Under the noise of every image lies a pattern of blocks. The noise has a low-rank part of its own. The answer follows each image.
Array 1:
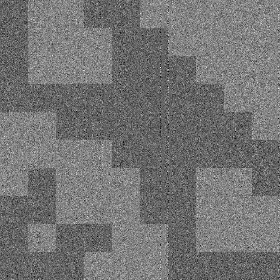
mirrored about the diagonal from the bottom left
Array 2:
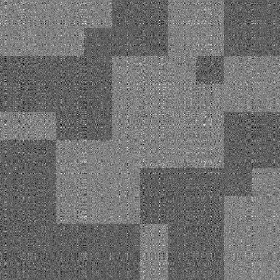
mirrored about the diagonal from the bottom left
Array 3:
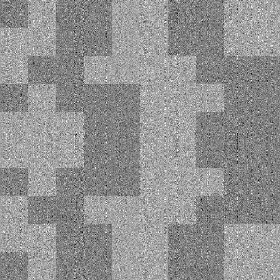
top and bottom mirror each other
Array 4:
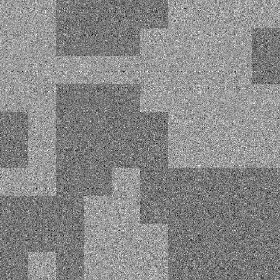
no symmetry
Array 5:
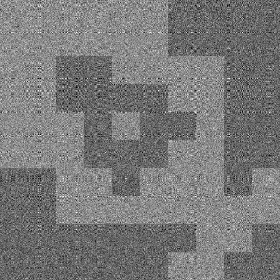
mirrored about the diagonal from the top left
